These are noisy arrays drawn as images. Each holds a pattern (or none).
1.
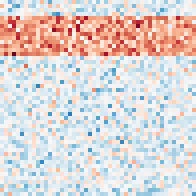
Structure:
one horizontal stripe
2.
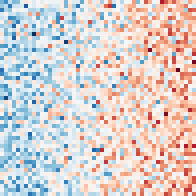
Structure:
a smooth slope
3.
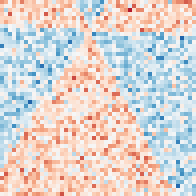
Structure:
spokes from one point
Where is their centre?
top middle
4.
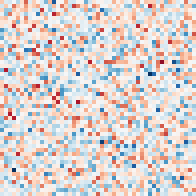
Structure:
only noise
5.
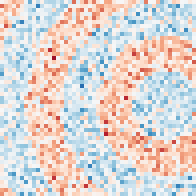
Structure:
rings round one point
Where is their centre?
middle right
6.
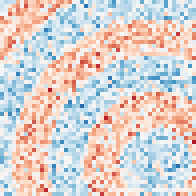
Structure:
rings round one point
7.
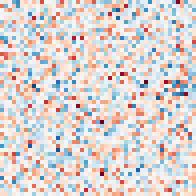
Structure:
only noise
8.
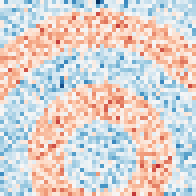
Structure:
rings round one point
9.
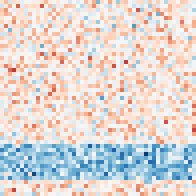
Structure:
one horizontal stripe
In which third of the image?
bottom
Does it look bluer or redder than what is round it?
bluer
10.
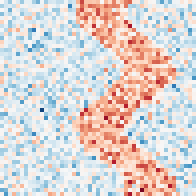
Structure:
a wavy band
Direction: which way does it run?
top to bottom
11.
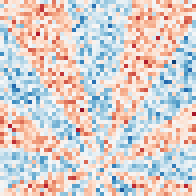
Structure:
spokes from one point
